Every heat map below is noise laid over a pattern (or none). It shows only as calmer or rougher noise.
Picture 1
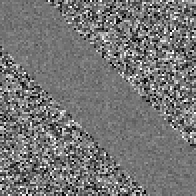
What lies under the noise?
a diagonal band
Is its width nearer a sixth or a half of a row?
a half
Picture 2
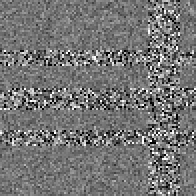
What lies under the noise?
bands of rows crossing bands of columns
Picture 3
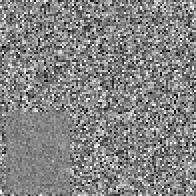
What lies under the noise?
one block
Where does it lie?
bottom left
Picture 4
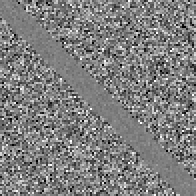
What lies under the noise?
a diagonal band
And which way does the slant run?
top left to bottom right
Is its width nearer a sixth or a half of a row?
a sixth
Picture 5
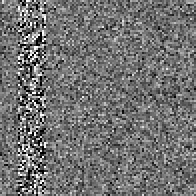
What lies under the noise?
one band of columns
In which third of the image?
left
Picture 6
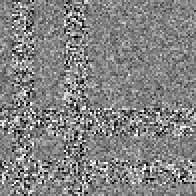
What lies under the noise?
bands of rows crossing bands of columns
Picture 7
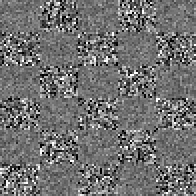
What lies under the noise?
a checkerboard
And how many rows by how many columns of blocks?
6 by 5
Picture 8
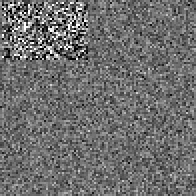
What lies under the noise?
one block
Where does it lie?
top left
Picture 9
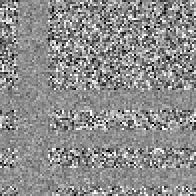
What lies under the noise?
bands of rows crossing bands of columns
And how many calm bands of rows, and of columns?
3 and 1
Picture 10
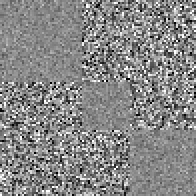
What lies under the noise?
blocks along the diagonal
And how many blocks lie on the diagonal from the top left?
3
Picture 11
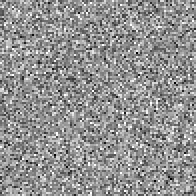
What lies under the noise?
only noise
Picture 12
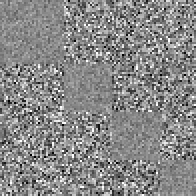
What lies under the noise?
blocks along the diagonal
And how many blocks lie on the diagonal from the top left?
4
